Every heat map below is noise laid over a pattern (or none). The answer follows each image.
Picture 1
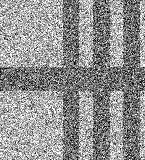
bands of rows crossing bands of columns
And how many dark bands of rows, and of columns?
1 and 3
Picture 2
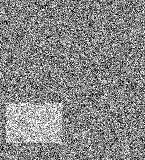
one block
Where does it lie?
bottom left
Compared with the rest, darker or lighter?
lighter
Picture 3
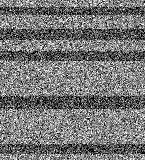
bands of rows
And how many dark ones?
5
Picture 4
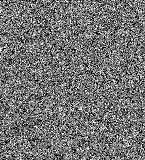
only noise
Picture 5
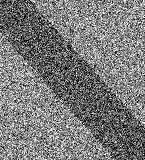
a diagonal band
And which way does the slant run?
top left to bottom right
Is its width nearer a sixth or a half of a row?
a half
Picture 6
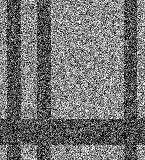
bands of rows crossing bands of columns
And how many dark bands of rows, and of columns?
1 and 3
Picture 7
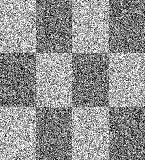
a checkerboard
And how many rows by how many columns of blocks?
3 by 4
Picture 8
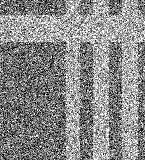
bands of rows crossing bands of columns
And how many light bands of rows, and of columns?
1 and 3
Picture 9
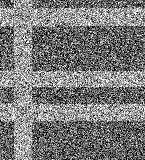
bands of rows crossing bands of columns
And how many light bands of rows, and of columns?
3 and 1
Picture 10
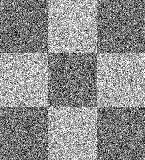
a checkerboard
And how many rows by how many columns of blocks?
3 by 3
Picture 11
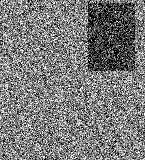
one block
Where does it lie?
top right
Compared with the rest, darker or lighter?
darker
